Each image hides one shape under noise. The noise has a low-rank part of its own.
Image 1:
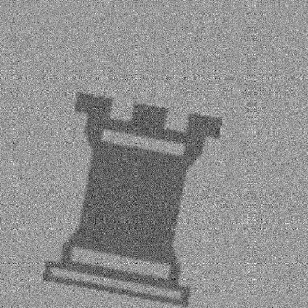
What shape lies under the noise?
chess rook
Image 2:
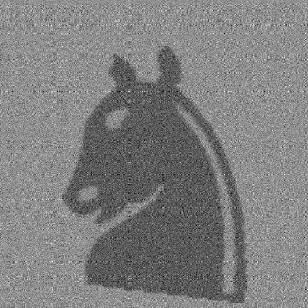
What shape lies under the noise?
chess knight
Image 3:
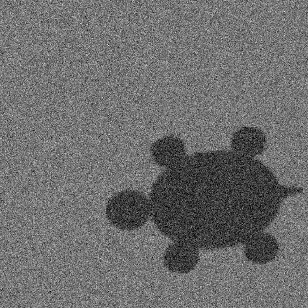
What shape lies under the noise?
turtle
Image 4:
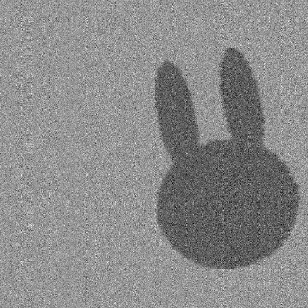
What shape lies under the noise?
rabbit's head
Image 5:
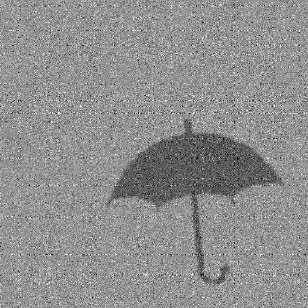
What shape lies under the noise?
umbrella
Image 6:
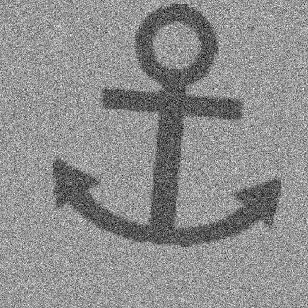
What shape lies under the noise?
anchor
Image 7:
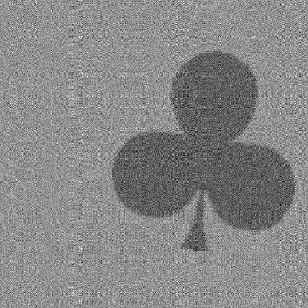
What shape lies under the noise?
club
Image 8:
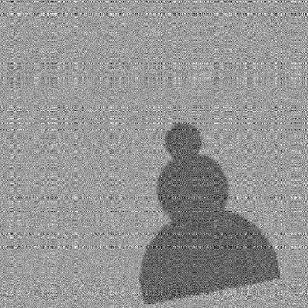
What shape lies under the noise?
chess pawn
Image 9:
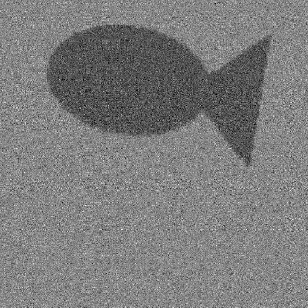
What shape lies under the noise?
fish
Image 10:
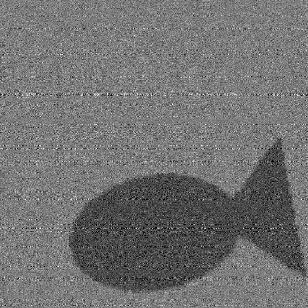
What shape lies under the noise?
fish
